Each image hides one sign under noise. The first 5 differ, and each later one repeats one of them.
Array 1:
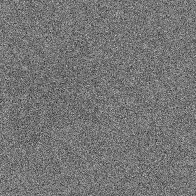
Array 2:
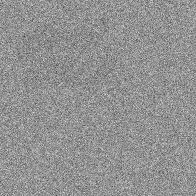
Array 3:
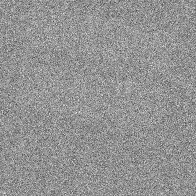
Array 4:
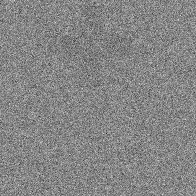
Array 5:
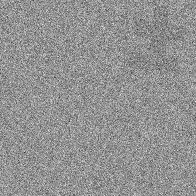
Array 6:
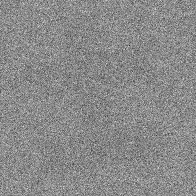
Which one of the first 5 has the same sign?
5
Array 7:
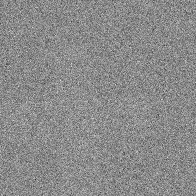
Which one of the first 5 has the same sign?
4
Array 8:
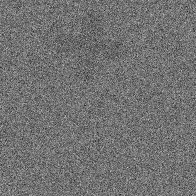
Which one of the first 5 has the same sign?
4
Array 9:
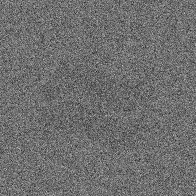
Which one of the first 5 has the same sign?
2
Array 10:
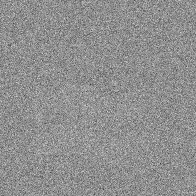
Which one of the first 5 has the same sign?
2
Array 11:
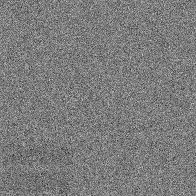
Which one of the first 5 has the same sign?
3
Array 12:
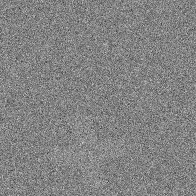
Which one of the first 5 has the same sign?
4
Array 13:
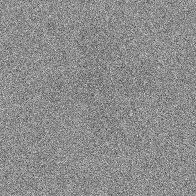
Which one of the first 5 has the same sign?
4
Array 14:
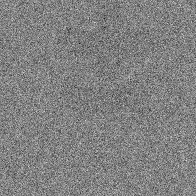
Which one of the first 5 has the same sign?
5
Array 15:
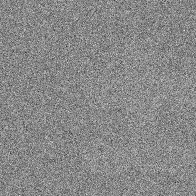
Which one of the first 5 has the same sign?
5
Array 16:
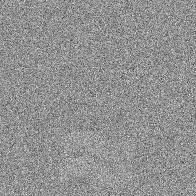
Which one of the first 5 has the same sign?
2
